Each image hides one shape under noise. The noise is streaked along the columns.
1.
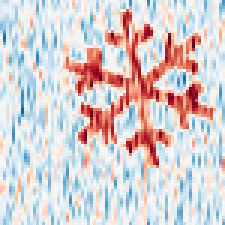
red snowflake
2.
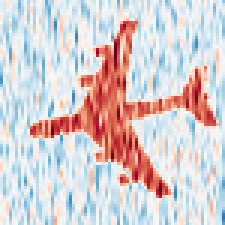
red airplane
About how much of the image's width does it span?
nearly all
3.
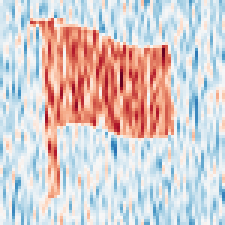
red flag
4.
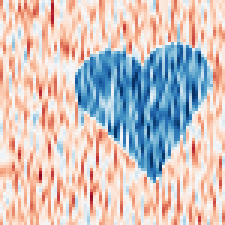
blue heart
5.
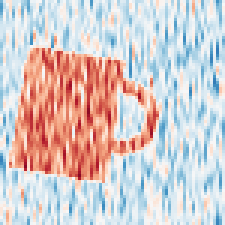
red cup
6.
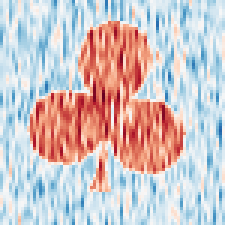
red club
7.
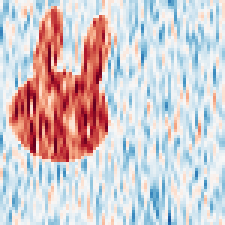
red rabbit's head
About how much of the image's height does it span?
two thirds
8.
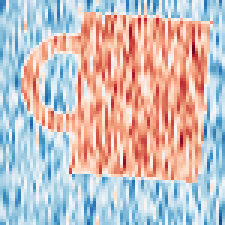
red cup
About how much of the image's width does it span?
nearly all
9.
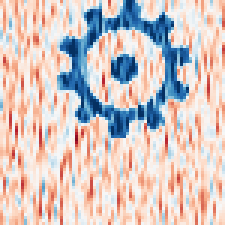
blue gear
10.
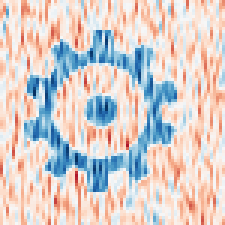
blue gear
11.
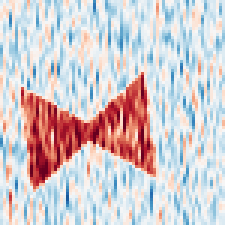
red bow tie
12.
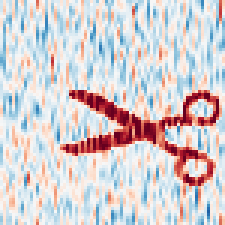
red pair of scissors
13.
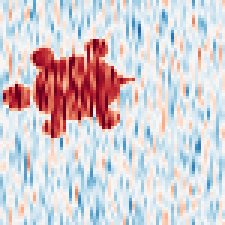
red turtle
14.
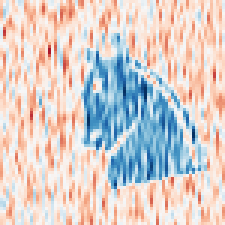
blue chess knight
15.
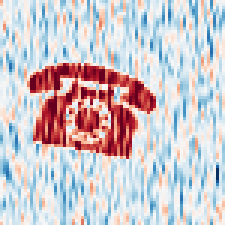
red telephone
